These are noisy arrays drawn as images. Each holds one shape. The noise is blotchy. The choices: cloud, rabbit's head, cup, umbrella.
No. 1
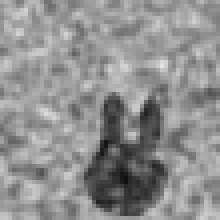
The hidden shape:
rabbit's head
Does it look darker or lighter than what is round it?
darker
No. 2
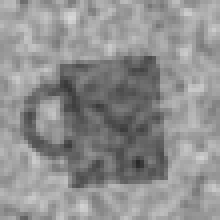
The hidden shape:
cup
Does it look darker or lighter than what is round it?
darker
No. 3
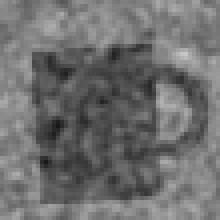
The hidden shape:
cup
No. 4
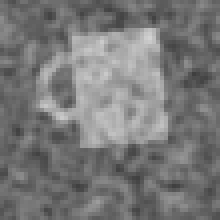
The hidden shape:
cup
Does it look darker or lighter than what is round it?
lighter
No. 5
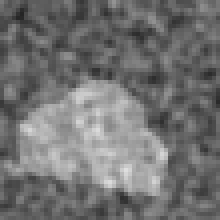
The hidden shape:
cloud
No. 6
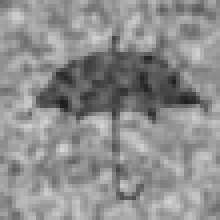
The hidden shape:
umbrella
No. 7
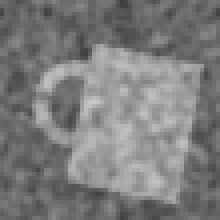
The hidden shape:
cup
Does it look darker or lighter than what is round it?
lighter
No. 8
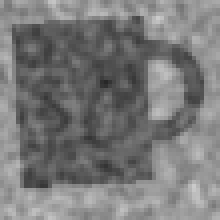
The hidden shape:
cup
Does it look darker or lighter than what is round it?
darker
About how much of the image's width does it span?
nearly all
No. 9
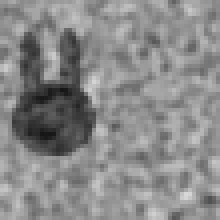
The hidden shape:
rabbit's head
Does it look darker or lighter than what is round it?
darker
